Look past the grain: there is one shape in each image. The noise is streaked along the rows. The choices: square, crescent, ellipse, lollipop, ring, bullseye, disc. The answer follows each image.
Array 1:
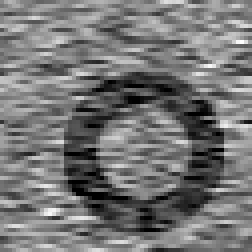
ring
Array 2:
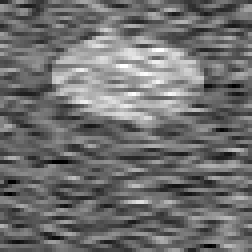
ellipse
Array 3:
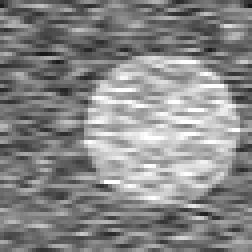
disc
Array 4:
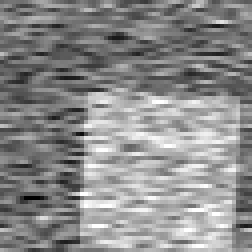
square
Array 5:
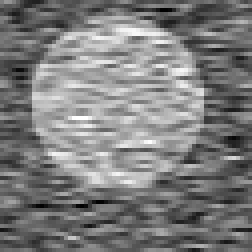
disc
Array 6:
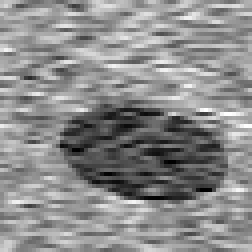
ellipse
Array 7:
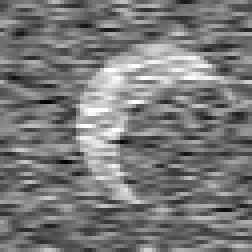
crescent
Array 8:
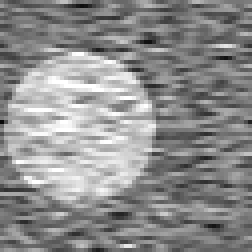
disc
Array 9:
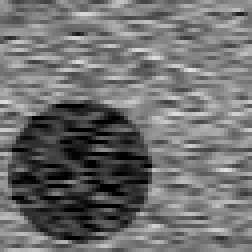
disc
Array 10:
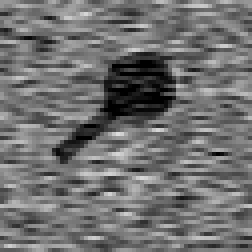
lollipop
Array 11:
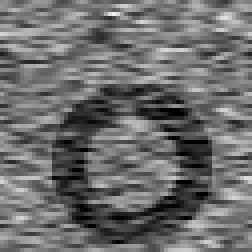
ring
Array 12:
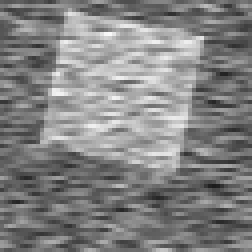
square
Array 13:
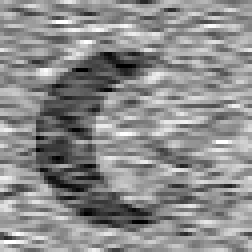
crescent
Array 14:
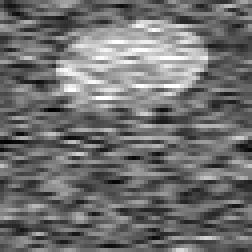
ellipse
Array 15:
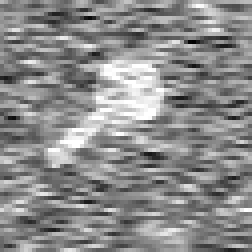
lollipop
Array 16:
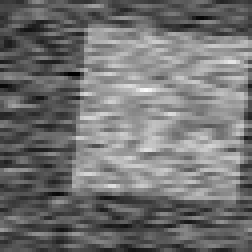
square
